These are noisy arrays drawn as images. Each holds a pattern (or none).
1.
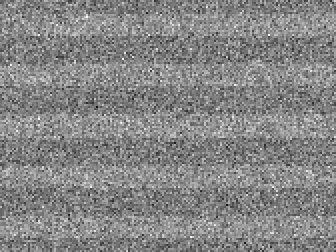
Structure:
horizontal stripes
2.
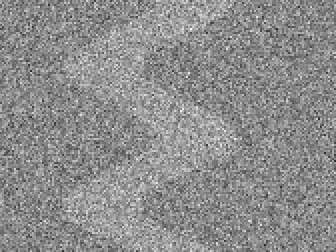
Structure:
a wavy band
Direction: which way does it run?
top to bottom
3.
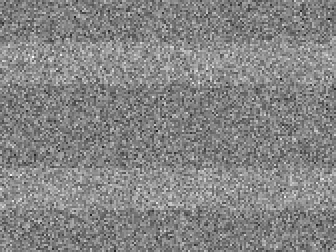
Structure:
horizontal stripes
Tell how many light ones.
2
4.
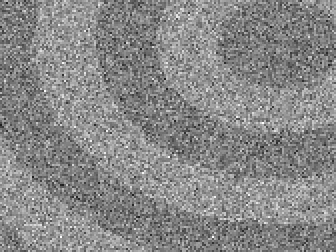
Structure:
rings round one point
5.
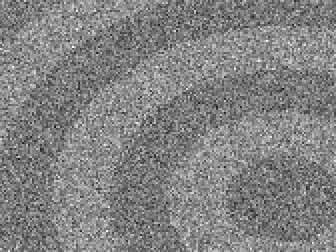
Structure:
rings round one point
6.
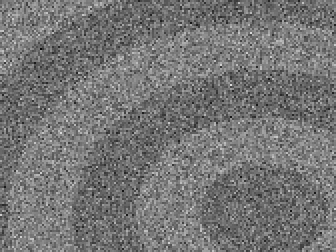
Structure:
rings round one point
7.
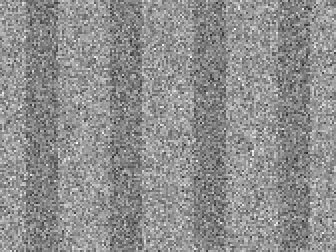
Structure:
vertical stripes
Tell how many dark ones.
4
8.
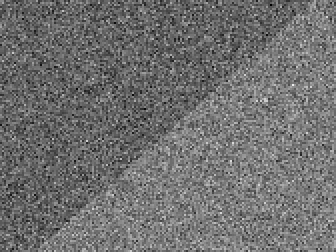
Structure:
a sharp edge
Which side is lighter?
bottom right
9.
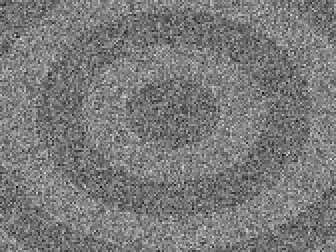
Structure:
rings round one point
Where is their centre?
centre
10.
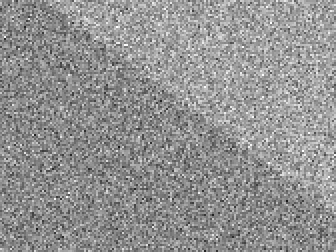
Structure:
a sharp edge
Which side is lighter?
top right
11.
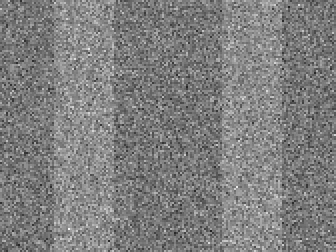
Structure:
vertical stripes
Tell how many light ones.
2
